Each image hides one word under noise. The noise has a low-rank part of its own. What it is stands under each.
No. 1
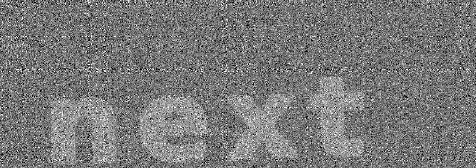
next
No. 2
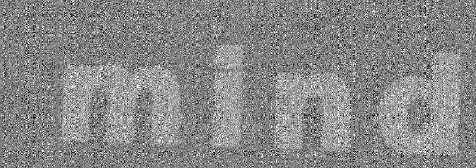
mind
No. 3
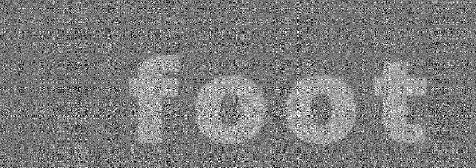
foot
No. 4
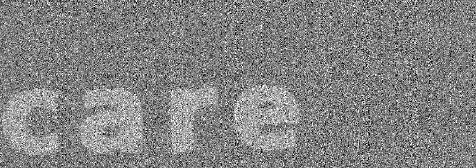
care
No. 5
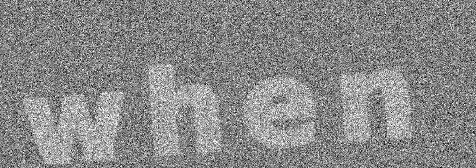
when
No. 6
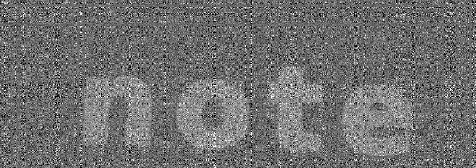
note
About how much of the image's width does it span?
two thirds
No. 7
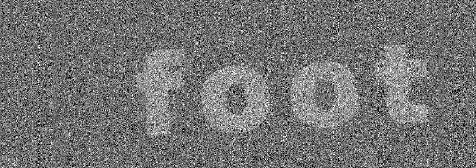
foot
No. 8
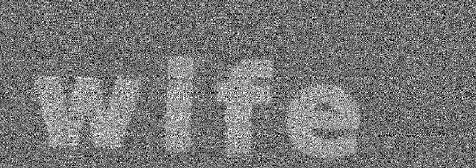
wife
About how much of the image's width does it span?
two thirds
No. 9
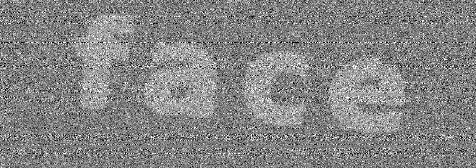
face
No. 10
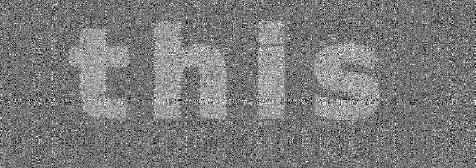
this
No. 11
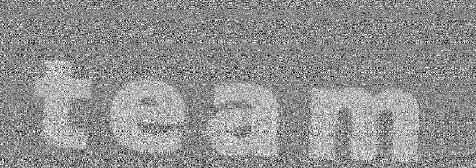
team
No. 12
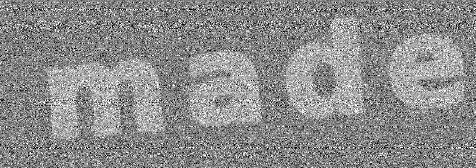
made
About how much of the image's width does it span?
nearly all
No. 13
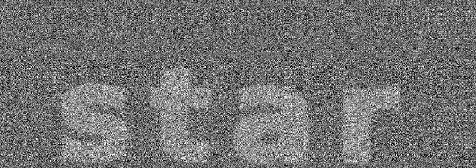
star
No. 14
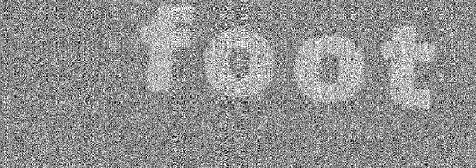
foot
